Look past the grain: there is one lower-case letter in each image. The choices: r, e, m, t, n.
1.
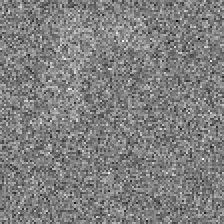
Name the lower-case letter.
r
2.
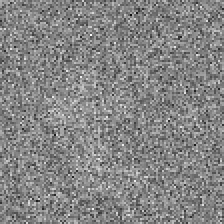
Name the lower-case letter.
t
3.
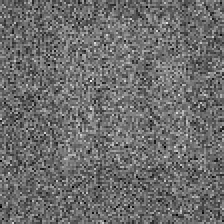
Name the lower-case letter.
m
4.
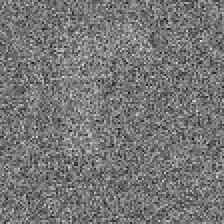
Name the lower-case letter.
r
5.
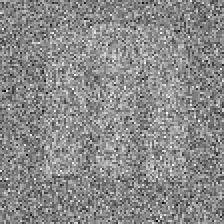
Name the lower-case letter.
m
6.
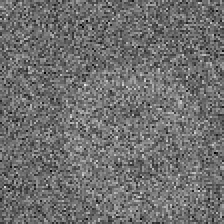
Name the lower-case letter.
e
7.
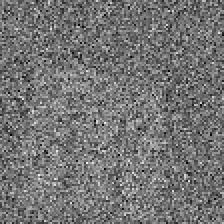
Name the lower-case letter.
m
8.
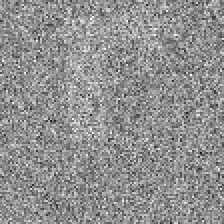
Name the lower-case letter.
r
